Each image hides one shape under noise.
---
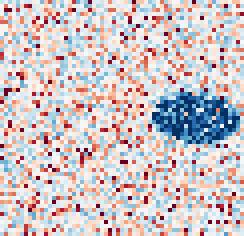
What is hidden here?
blue ellipse, middle right
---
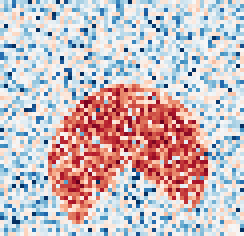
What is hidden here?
red disc with a wedge cut out
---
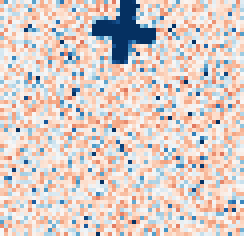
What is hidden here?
blue cross, top middle
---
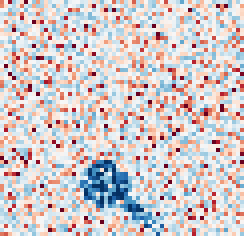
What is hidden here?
blue lollipop, bottom middle
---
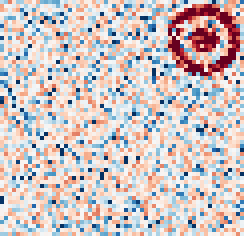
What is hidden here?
red bullseye, top right
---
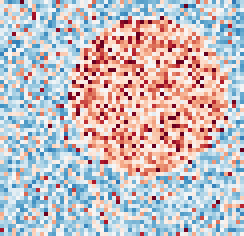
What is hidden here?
red disc
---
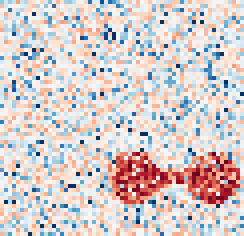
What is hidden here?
red dumbbell
